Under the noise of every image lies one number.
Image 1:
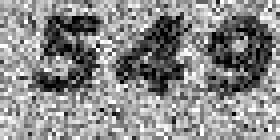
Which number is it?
549
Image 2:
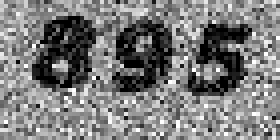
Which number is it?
895
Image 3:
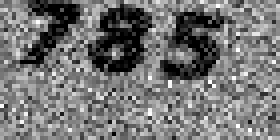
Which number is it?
785
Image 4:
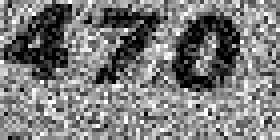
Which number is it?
470
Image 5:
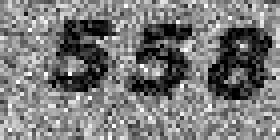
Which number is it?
558
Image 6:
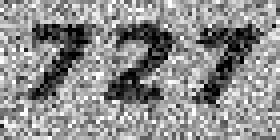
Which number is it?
727
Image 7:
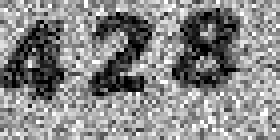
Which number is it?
428
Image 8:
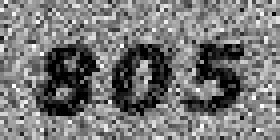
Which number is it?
805
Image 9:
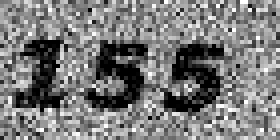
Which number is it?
155
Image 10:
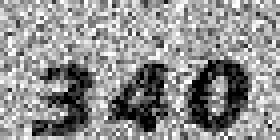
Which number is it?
340
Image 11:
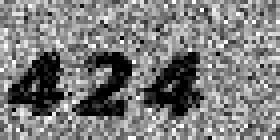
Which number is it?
424
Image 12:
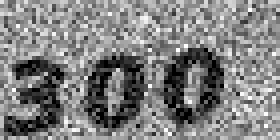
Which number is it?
300
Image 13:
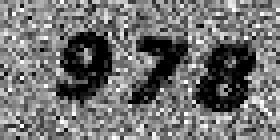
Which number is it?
978
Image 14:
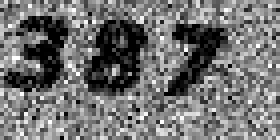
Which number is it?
387
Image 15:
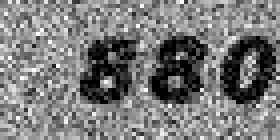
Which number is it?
880
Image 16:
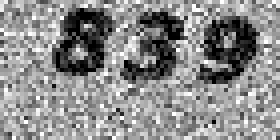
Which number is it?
839
